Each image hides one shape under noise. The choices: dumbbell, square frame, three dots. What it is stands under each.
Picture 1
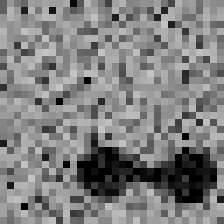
dark dumbbell
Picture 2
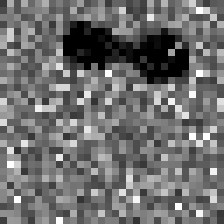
dark dumbbell
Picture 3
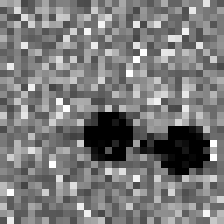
dark dumbbell
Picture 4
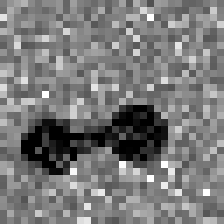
dark dumbbell
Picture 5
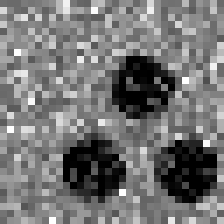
dark three dots
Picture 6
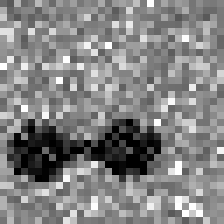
dark dumbbell
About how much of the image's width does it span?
two thirds
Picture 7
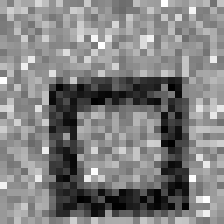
dark square frame
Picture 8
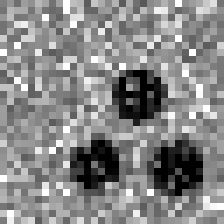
dark three dots
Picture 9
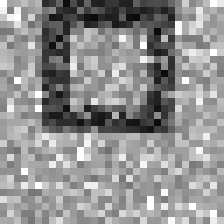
dark square frame
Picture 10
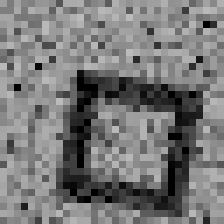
dark square frame
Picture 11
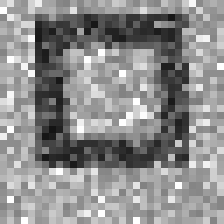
dark square frame
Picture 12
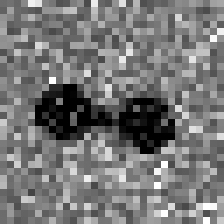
dark dumbbell
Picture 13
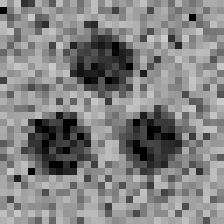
dark three dots
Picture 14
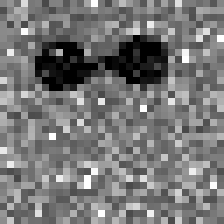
dark dumbbell
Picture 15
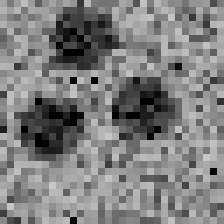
dark three dots
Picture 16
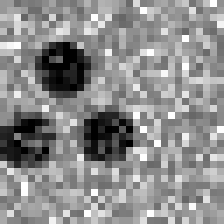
dark three dots
